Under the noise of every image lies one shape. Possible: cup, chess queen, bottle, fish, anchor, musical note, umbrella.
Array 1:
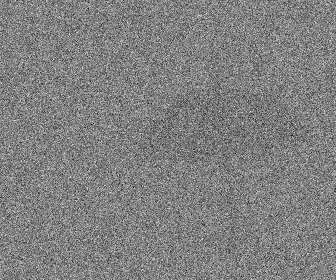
umbrella
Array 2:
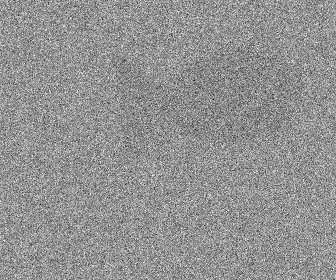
fish
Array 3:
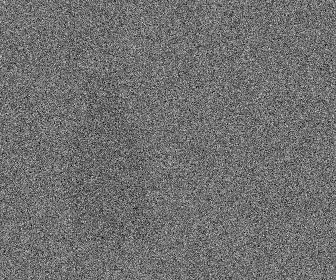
bottle
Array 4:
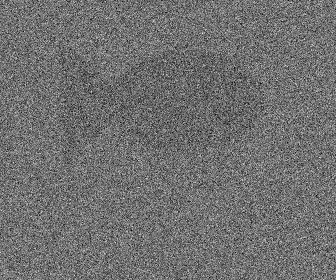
fish
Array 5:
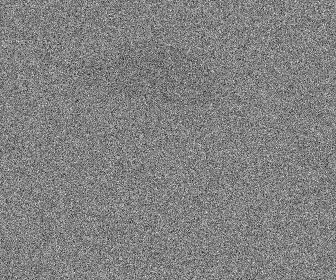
umbrella
